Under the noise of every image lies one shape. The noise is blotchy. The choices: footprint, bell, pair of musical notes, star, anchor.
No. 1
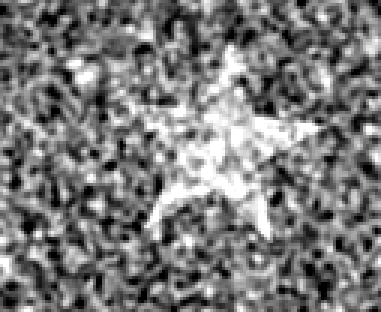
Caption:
light star
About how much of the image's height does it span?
two thirds
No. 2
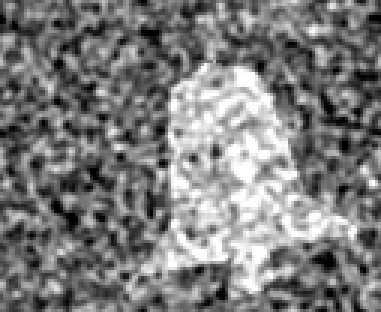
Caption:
light bell
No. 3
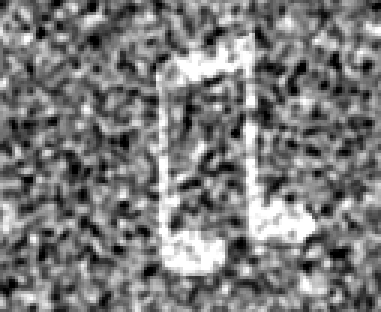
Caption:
light pair of musical notes
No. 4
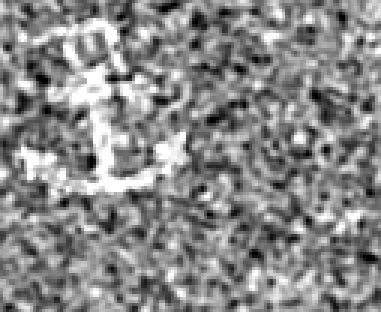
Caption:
light anchor
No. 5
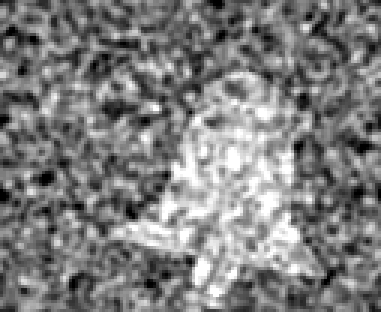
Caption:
light bell
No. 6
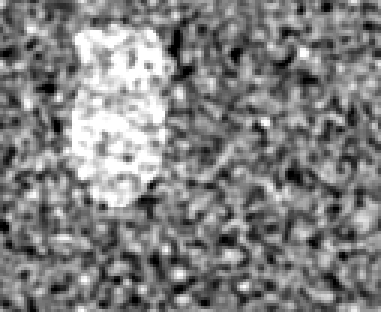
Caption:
light footprint
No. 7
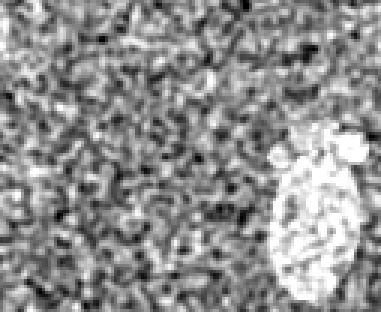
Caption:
light footprint
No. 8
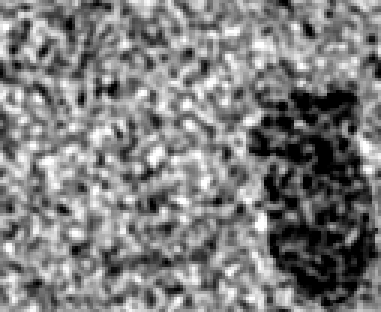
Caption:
dark footprint
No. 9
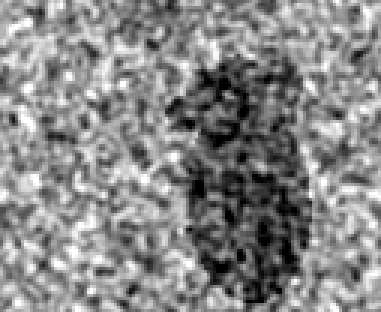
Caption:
dark footprint
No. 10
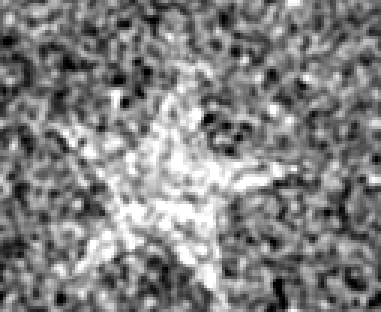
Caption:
light star
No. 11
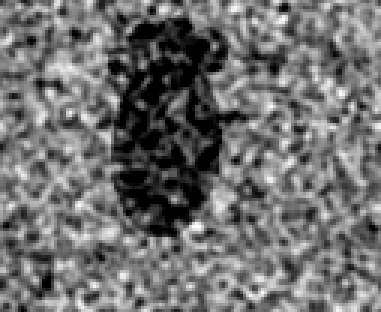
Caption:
dark footprint
